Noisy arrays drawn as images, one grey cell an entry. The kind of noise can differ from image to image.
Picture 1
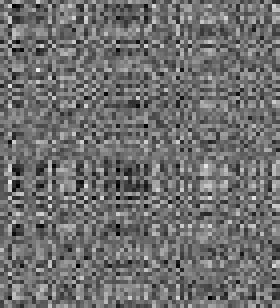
low rank plus noise
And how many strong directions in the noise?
one
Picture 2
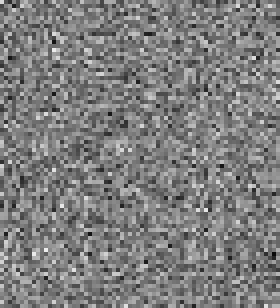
low rank plus noise
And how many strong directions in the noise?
five to eight
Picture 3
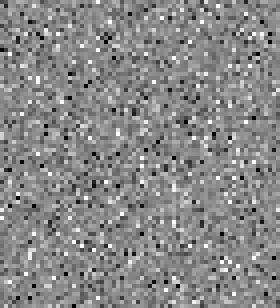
heavy tails
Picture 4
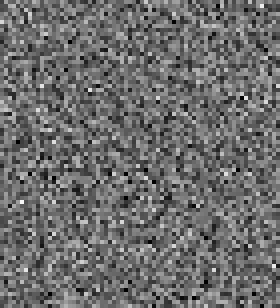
independent entries
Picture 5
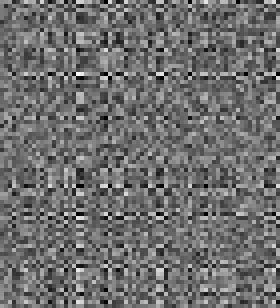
low rank plus noise
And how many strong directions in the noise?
one
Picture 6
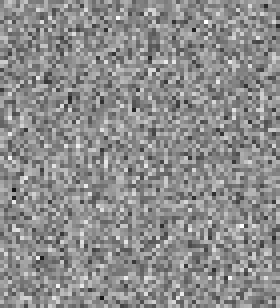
independent entries
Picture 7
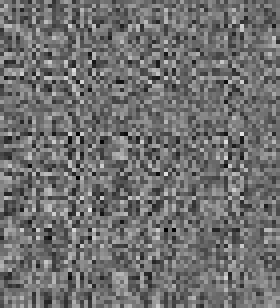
low rank plus noise
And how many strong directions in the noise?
two
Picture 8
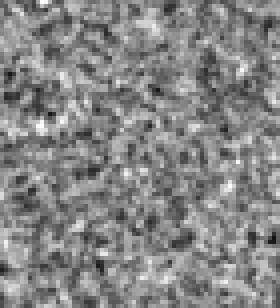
blotchy
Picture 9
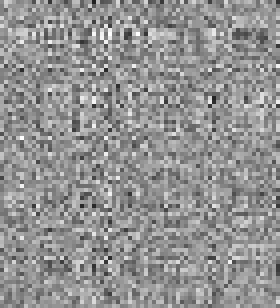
low rank plus noise
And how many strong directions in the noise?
three or four
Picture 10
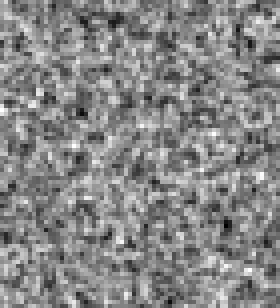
blotchy
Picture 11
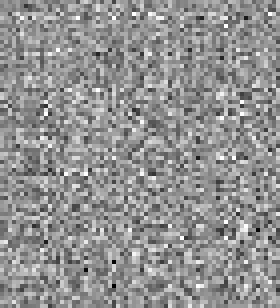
low rank plus noise
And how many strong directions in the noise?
three or four
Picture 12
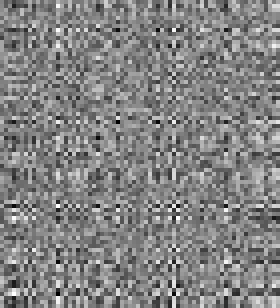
low rank plus noise
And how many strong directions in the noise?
one
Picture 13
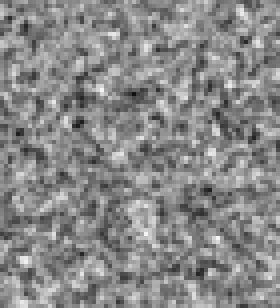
blotchy
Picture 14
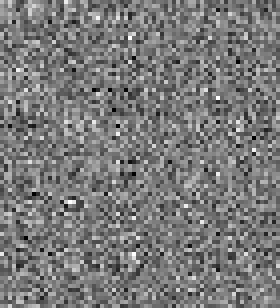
low rank plus noise
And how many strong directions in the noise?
five to eight
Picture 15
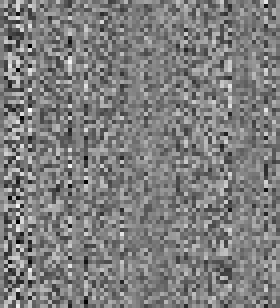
columns of uneven size
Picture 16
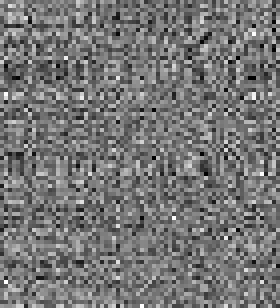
low rank plus noise
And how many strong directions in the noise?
three or four
